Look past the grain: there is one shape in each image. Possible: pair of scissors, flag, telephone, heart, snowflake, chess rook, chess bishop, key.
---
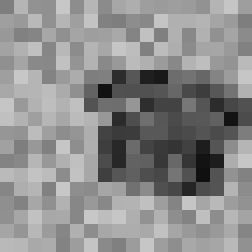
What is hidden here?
dark telephone
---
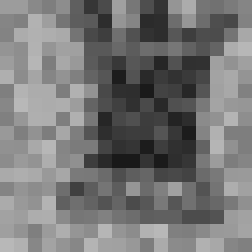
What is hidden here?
dark chess rook
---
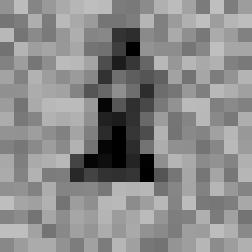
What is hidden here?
dark chess bishop
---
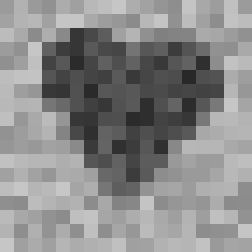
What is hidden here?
dark heart
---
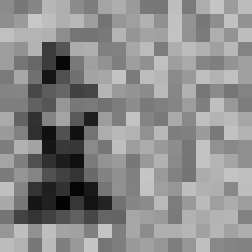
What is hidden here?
dark chess bishop
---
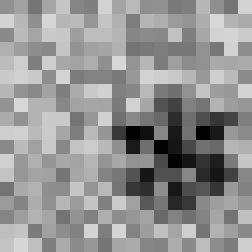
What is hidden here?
dark snowflake
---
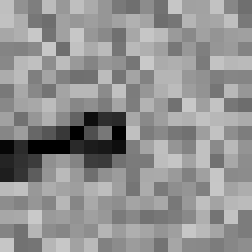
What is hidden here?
dark key
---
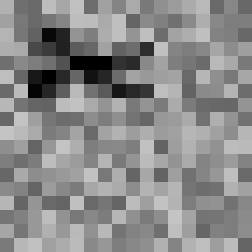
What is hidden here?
dark pair of scissors
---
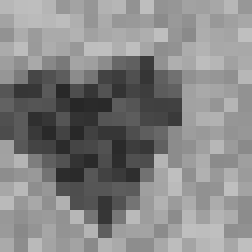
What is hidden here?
dark heart
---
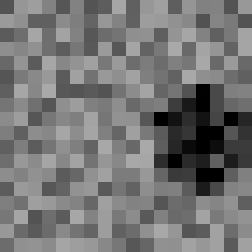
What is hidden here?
dark snowflake, middle right
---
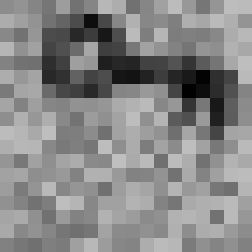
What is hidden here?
dark key
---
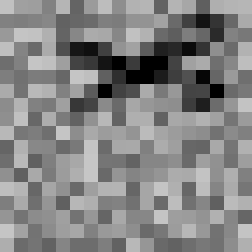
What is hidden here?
dark pair of scissors
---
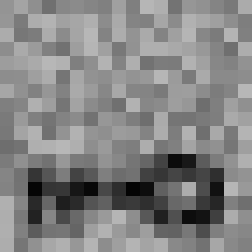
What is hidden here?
dark key
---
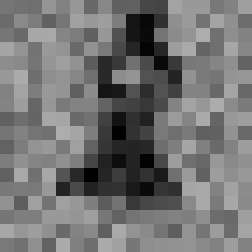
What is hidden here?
dark chess bishop
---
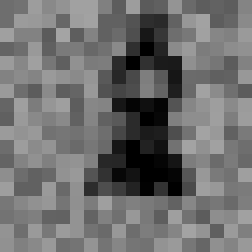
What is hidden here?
dark chess bishop
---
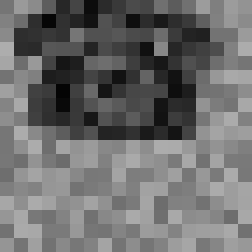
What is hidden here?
dark telephone
